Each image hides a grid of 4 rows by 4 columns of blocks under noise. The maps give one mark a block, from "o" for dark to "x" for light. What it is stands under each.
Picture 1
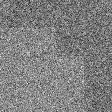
oooo
xxoo
xxxo
xxxo
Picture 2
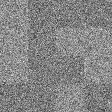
xooo
xoxx
xoox
ooxo
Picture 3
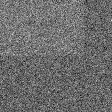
xxxo
xxxo
oooo
oooo
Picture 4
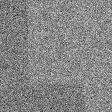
oxxx
oxxx
oxxx
ooox
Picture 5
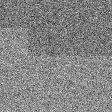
oooo
xooo
xxxx
xxxx
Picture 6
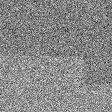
oooo
oooo
xxxo
xxxx
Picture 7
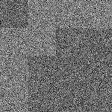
oxxx
xxoo
xooo
xooo
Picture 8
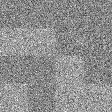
oooo
xxoo
ooxo
xoxx
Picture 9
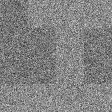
oxxx
ooxo
ooxo
xxxx
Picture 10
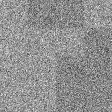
xoox
xxxo
xxoo
xxoo
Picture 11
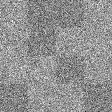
xoox
xoxx
xxox
oxxo
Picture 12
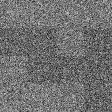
xxxx
ooxo
xooo
xxxo
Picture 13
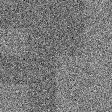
ooox
xoox
ooxx
xoxx
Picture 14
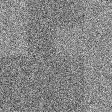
xoox
xoxx
ooox
ooox
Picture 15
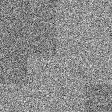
ooxx
ooxx
oxxx
xxxo
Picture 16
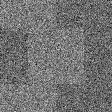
xxoo
oxxo
oxxo
xxoo
